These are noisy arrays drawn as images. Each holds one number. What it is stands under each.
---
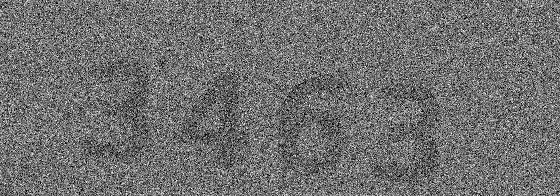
3463
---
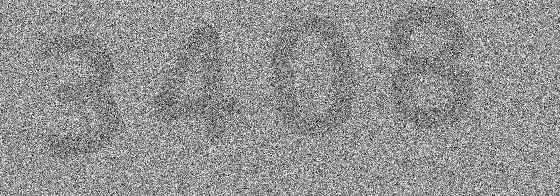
3408
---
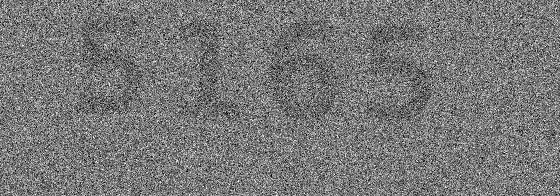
5165
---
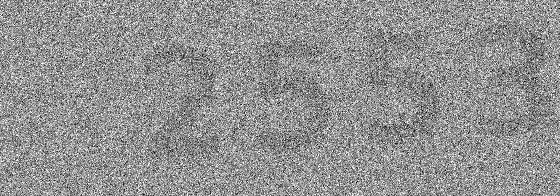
2553
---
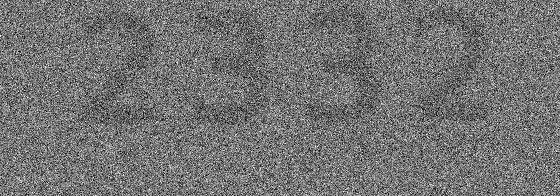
2332
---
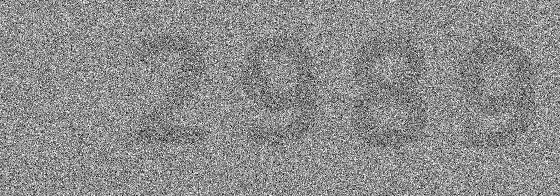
2989
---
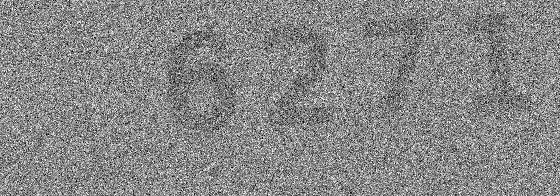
6271
